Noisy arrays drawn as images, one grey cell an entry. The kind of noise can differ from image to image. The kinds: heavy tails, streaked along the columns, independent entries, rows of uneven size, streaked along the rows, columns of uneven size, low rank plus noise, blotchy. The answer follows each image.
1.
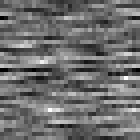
streaked along the rows
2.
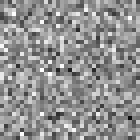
low rank plus noise
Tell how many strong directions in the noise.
five to eight
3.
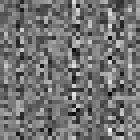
columns of uneven size
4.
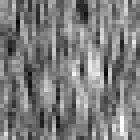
streaked along the columns
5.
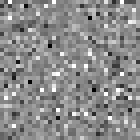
heavy tails
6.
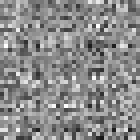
low rank plus noise
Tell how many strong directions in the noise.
three or four
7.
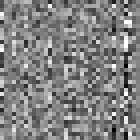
columns of uneven size
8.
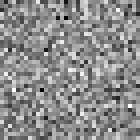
independent entries
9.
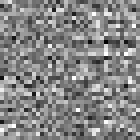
low rank plus noise
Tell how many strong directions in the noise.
three or four
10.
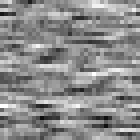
streaked along the rows
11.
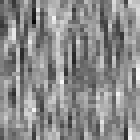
streaked along the columns
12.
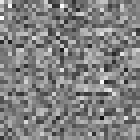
low rank plus noise
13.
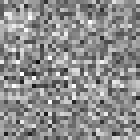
low rank plus noise
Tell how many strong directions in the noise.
five to eight
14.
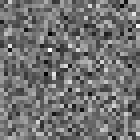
independent entries
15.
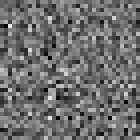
low rank plus noise
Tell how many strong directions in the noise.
three or four
